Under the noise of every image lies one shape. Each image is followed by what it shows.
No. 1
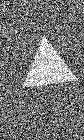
triangle
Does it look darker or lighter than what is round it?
lighter
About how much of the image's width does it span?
two thirds
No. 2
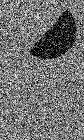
half disc
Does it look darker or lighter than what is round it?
darker
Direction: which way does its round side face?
down and right
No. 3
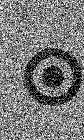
bullseye
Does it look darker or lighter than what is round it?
darker
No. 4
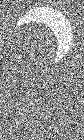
crescent
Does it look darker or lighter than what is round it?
lighter
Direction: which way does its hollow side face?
down and left
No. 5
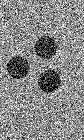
three dots
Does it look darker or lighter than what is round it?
darker
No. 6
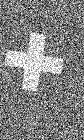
cross
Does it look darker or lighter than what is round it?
lighter
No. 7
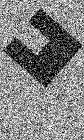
square with a notch
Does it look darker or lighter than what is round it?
darker
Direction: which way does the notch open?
up and left
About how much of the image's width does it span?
nearly all
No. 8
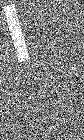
bar
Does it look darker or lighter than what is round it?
lighter
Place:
top left
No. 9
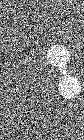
dumbbell
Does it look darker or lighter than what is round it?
lighter
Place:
middle right
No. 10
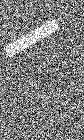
bar
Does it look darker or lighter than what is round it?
lighter
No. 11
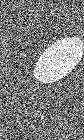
ellipse
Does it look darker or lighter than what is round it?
lighter
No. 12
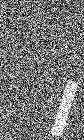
bar
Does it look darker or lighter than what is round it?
lighter
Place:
bottom right
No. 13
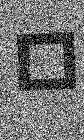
square frame
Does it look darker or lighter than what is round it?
darker
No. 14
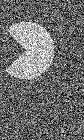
disc with a wedge cut out
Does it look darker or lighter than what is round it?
lighter
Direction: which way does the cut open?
left
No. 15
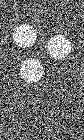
three dots
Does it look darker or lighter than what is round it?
lighter
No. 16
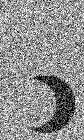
crescent
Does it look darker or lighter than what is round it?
darker
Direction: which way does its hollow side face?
left
